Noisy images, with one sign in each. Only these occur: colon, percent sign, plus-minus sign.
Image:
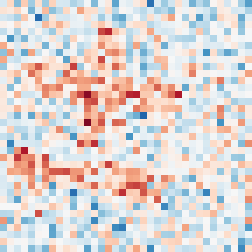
red plus-minus sign
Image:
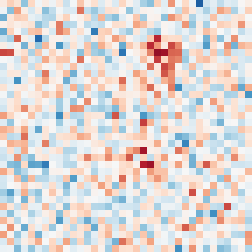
red colon
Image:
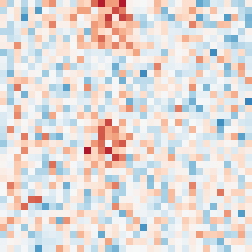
red colon
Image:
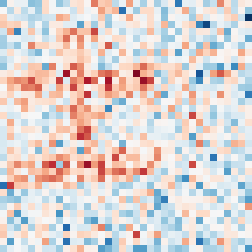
red plus-minus sign
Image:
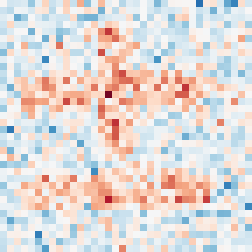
red plus-minus sign
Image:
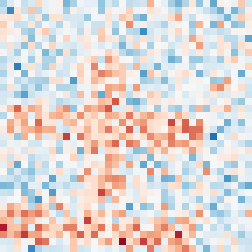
red plus-minus sign
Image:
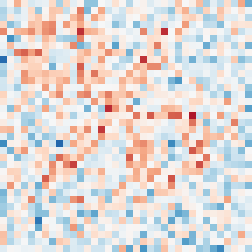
red percent sign
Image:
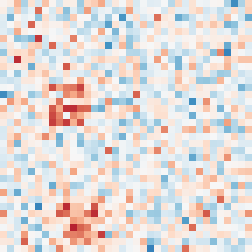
red colon
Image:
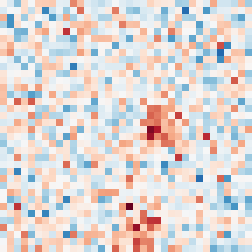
red colon
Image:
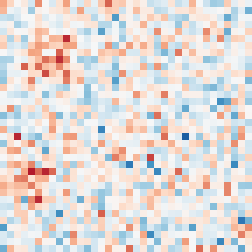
red colon
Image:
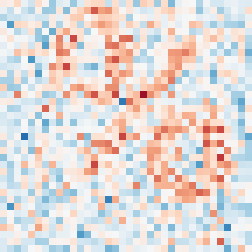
red percent sign
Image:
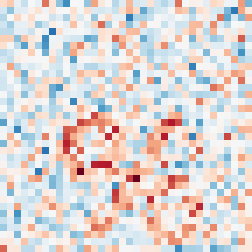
red percent sign
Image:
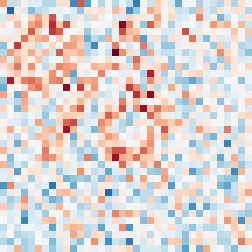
red percent sign
